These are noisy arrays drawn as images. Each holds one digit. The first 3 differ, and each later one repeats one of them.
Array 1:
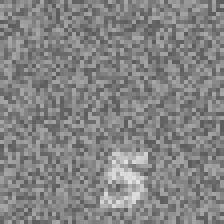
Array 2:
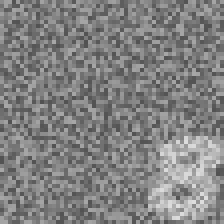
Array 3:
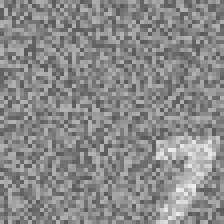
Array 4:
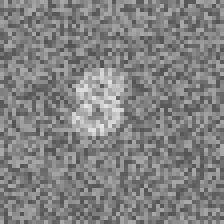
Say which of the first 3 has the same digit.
2
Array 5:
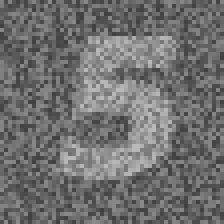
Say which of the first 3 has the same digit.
1
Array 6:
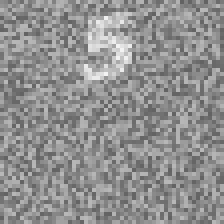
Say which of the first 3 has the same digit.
1
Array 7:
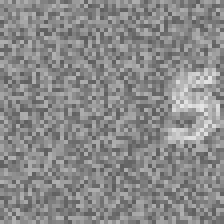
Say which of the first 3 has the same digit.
1
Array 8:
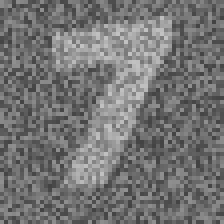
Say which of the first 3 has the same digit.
3
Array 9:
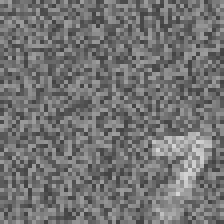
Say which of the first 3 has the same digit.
3
